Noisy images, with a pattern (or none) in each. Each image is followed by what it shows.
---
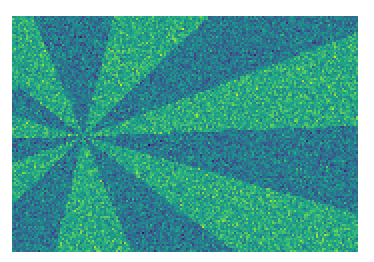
spokes from one point
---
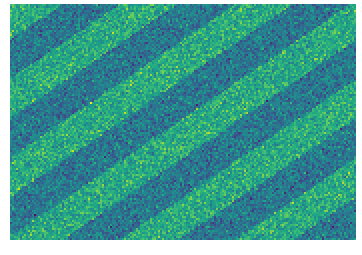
diagonal stripes
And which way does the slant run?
bottom left to top right
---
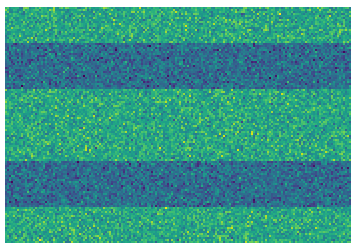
horizontal stripes
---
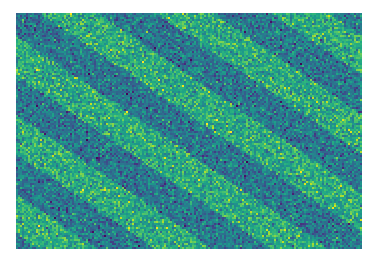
diagonal stripes
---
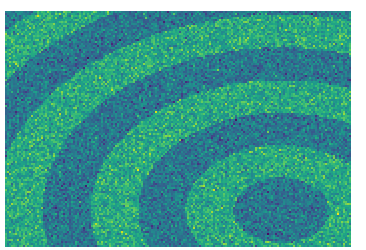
rings round one point
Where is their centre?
bottom right
